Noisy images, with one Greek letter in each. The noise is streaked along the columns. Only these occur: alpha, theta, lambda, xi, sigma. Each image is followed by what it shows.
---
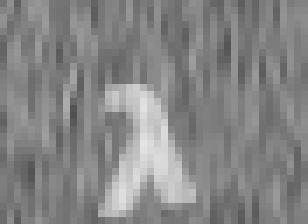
lambda
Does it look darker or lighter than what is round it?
lighter
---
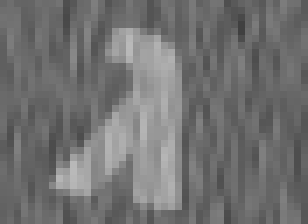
lambda
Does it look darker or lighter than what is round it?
lighter
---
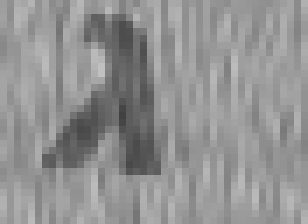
lambda
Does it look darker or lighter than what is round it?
darker
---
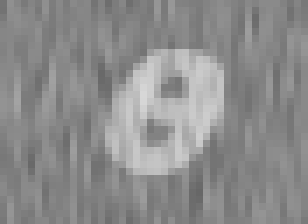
theta
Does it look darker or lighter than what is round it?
lighter
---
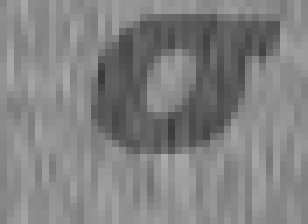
sigma
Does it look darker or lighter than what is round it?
darker
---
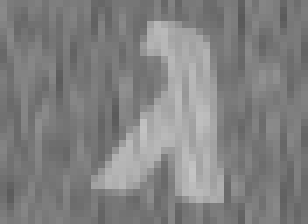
lambda
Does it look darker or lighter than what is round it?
lighter
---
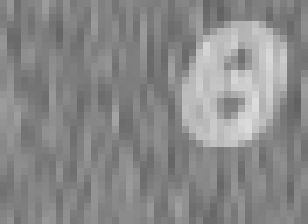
theta
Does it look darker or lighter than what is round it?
lighter
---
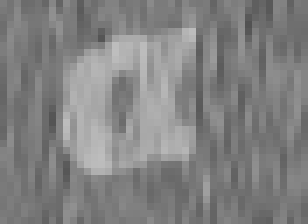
alpha
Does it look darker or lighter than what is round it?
lighter
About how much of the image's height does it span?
two thirds
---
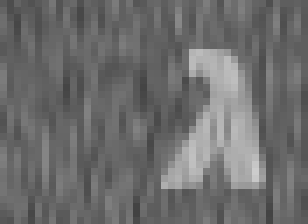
lambda
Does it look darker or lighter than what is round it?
lighter
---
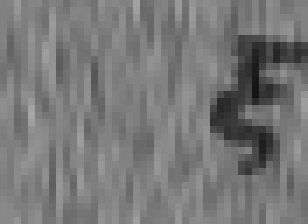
xi
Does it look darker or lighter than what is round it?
darker
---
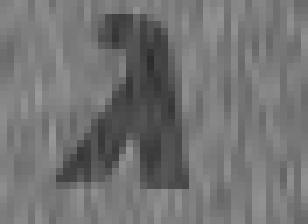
lambda
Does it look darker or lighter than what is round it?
darker
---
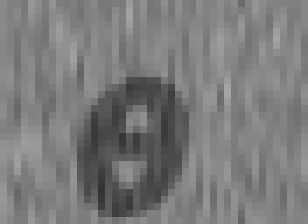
theta
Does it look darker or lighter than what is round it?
darker
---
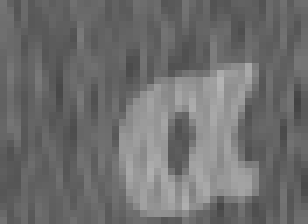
alpha
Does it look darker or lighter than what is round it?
lighter
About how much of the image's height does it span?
two thirds
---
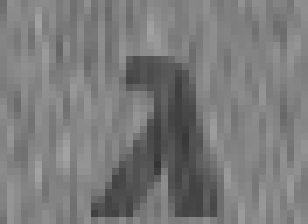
lambda
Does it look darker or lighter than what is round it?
darker
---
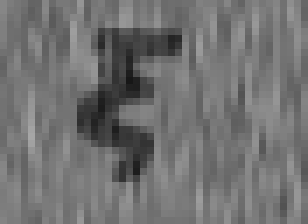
xi
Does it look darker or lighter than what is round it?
darker
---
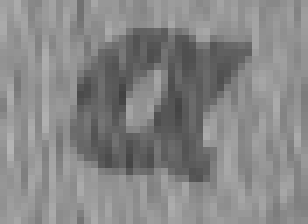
alpha
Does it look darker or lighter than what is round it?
darker
